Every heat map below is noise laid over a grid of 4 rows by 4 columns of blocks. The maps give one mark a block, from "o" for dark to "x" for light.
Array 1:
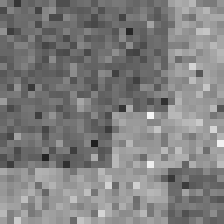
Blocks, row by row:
ooox
ooox
ooxx
xxxo
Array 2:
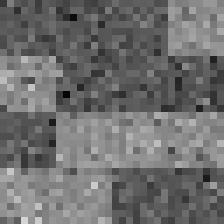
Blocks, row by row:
ooox
xooo
oxxx
xxoo
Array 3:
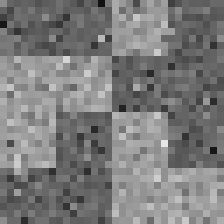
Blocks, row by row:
ooxo
xxoo
xoxo
ooxx
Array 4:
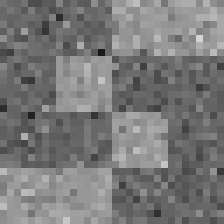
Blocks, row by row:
ooxx
oxoo
ooxo
xxoo
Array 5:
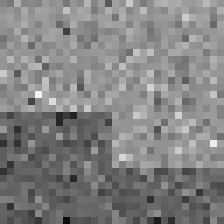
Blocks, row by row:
xxxx
xxxx
ooxx
oooo
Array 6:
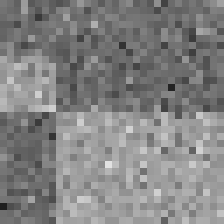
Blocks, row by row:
oooo
xooo
oxxx
oxxx
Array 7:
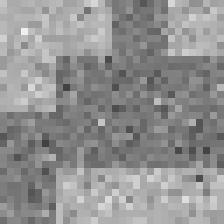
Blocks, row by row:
xxox
xooo
oooo
oxxx
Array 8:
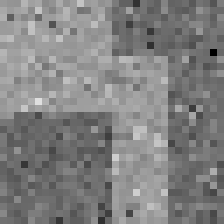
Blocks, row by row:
xxoo
xxxo
ooxo
ooxo
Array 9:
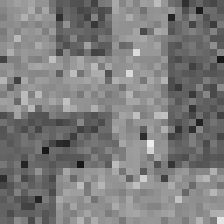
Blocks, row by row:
xoxo
xxxo
ooxo
oxxx
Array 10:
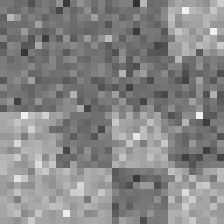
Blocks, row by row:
ooox
oooo
xoxo
xxox
